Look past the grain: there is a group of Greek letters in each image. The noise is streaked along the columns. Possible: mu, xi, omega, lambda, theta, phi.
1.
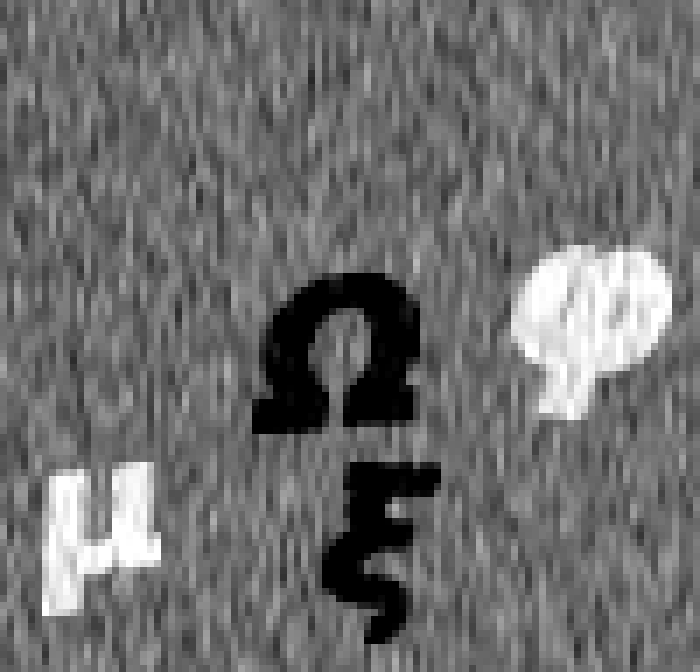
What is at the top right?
nothing
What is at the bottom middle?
xi
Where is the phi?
middle right
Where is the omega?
centre
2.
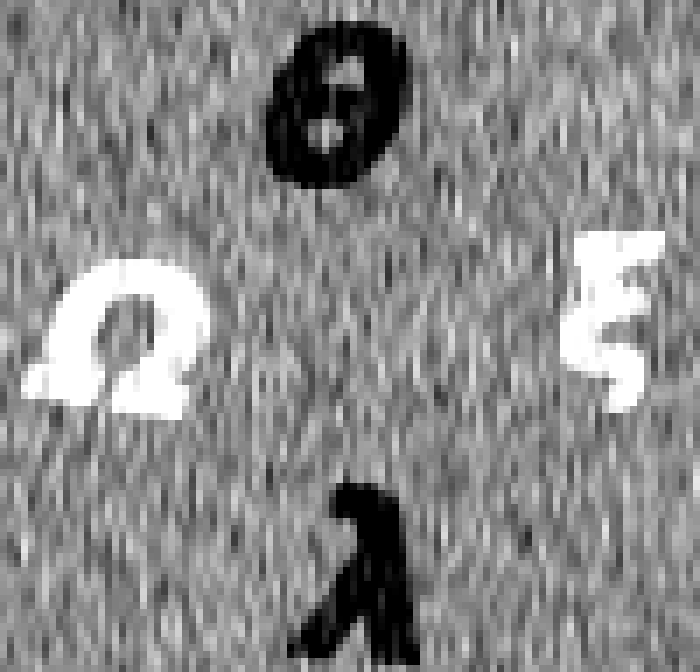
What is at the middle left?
omega
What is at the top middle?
theta
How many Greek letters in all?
4
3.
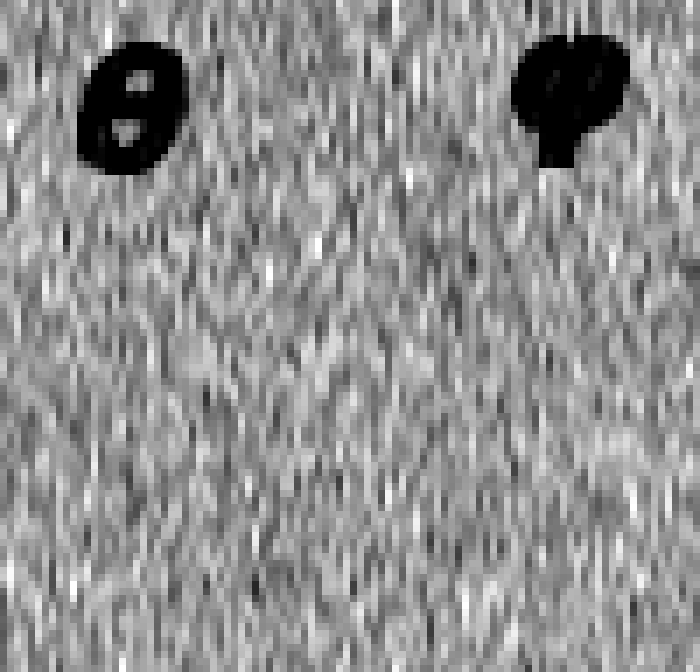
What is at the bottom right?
nothing
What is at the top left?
theta
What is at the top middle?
nothing
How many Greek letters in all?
2
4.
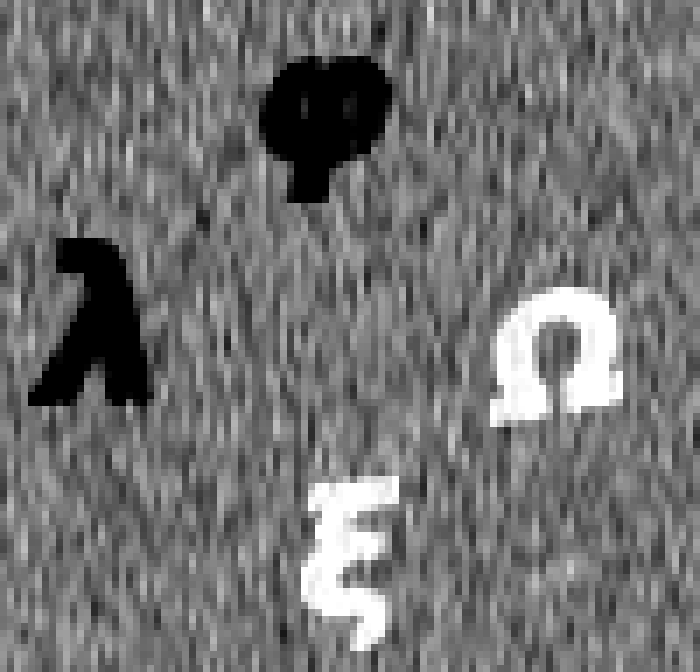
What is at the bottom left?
nothing
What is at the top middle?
phi
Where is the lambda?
middle left
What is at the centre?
nothing
